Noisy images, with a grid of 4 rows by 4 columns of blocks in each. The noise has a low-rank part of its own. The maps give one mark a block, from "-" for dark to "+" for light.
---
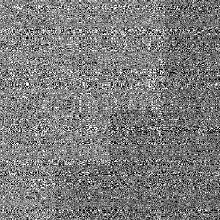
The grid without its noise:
+ + + -
+ + + -
+ + - -
+ - - -
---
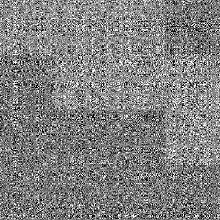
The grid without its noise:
+ + + -
- + + +
- - - +
- - - -
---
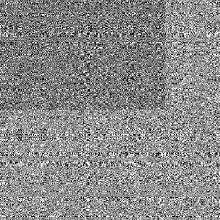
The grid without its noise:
- - - +
- - - +
+ + + +
+ + + +
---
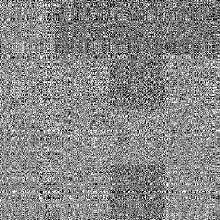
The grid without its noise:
+ - - -
+ + - +
+ + + +
+ + - +
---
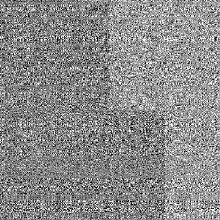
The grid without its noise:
- - + +
- - + +
- - - +
- - - +
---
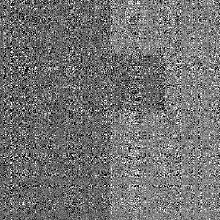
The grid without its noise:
- - + +
- - - +
- - + +
- - + +
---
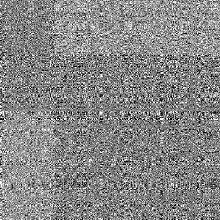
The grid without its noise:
- + + +
- - - -
+ - - -
+ - - -
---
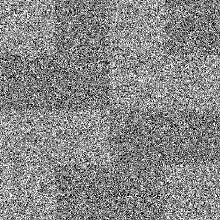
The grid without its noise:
+ - + -
- - + +
+ + - -
+ - - +
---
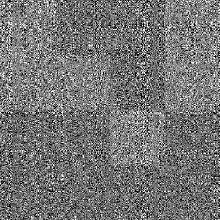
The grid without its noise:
+ - - +
+ + - +
- - + -
- - - -
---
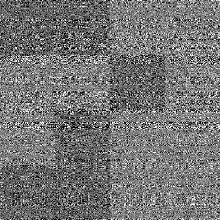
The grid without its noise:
- - + +
+ + - +
+ - + +
- - + +
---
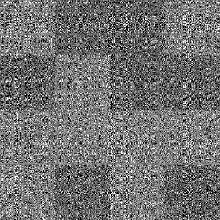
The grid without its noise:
+ - - +
- + - -
+ + + +
+ - + -
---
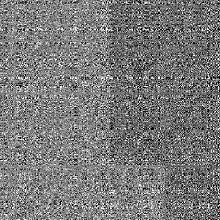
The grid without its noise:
+ + - -
+ + - -
+ + - -
+ + + -
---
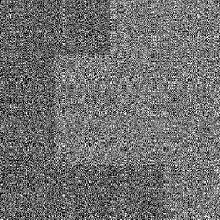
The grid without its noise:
- - + +
- + + +
- + + +
- - - +
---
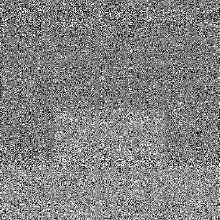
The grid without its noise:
- - - -
- - - -
- + + -
+ + + +
